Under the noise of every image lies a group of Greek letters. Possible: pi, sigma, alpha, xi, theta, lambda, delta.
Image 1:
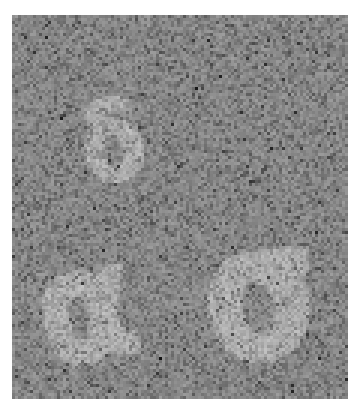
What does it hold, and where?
top left: delta; bottom left: alpha; bottom right: sigma
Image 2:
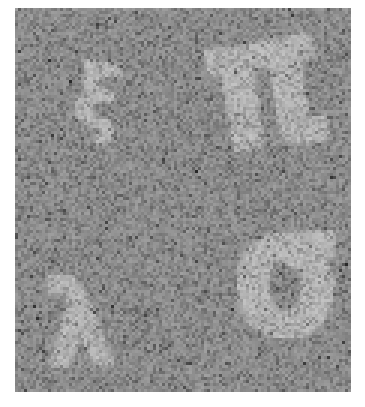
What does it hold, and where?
top left: xi; top right: pi; bottom left: lambda; bottom right: sigma
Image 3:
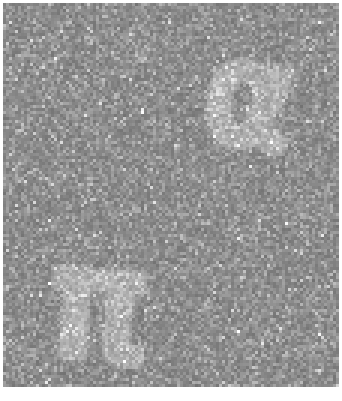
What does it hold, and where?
top right: alpha; bottom left: pi
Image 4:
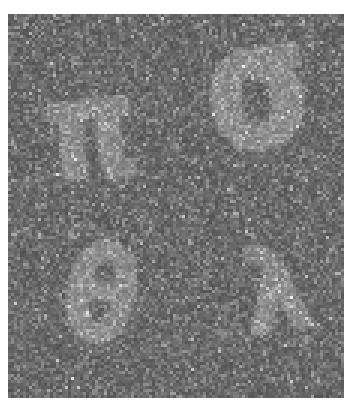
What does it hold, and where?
top left: pi; top right: sigma; bottom left: theta; bottom right: lambda
